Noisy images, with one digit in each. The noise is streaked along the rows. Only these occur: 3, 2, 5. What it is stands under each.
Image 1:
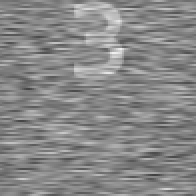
3
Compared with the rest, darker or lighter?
lighter
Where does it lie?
top middle
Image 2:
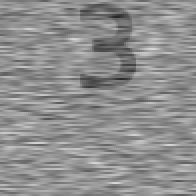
3
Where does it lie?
top middle
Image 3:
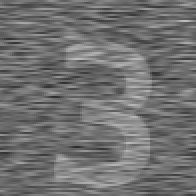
3
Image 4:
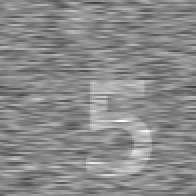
5
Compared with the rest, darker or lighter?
lighter
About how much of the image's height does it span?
half
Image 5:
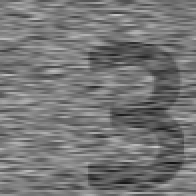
3
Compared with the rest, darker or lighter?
darker
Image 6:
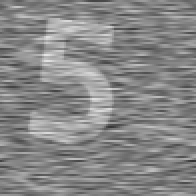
5
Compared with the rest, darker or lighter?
lighter
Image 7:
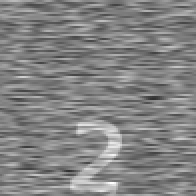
2
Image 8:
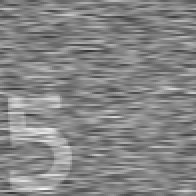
5
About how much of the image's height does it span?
half
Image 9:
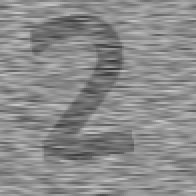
2
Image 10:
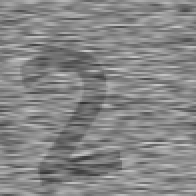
2
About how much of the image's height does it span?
two thirds
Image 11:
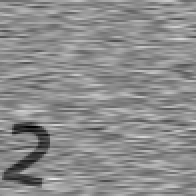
2
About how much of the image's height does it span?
a third
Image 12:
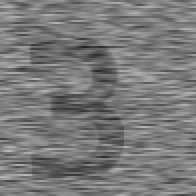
3
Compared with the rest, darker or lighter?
darker
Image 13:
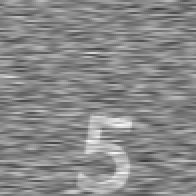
5
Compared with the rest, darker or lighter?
lighter
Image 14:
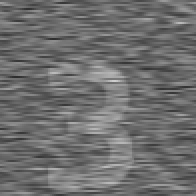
3
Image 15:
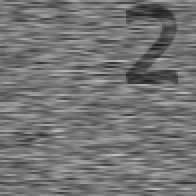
2
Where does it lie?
top right
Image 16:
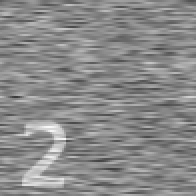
2
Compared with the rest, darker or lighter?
lighter
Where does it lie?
bottom left
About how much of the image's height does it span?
a third
